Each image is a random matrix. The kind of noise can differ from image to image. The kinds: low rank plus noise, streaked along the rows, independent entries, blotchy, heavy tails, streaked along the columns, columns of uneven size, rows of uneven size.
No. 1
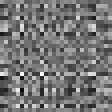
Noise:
low rank plus noise
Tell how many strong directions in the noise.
one
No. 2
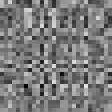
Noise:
low rank plus noise
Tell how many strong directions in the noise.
one
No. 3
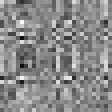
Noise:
low rank plus noise
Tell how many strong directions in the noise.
one
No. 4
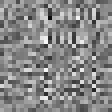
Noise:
low rank plus noise
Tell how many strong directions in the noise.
two
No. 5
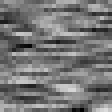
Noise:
streaked along the rows
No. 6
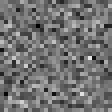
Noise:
independent entries
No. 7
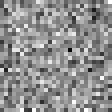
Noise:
low rank plus noise
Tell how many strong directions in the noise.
five to eight
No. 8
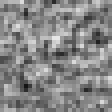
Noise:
blotchy
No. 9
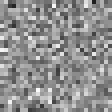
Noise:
low rank plus noise
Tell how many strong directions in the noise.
five to eight
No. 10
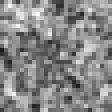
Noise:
blotchy
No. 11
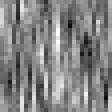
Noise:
streaked along the columns
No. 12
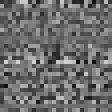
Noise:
rows of uneven size
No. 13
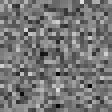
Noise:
low rank plus noise
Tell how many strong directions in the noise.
five to eight
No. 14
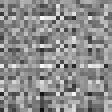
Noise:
low rank plus noise
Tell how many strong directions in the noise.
one
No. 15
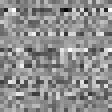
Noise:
rows of uneven size
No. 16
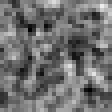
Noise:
blotchy
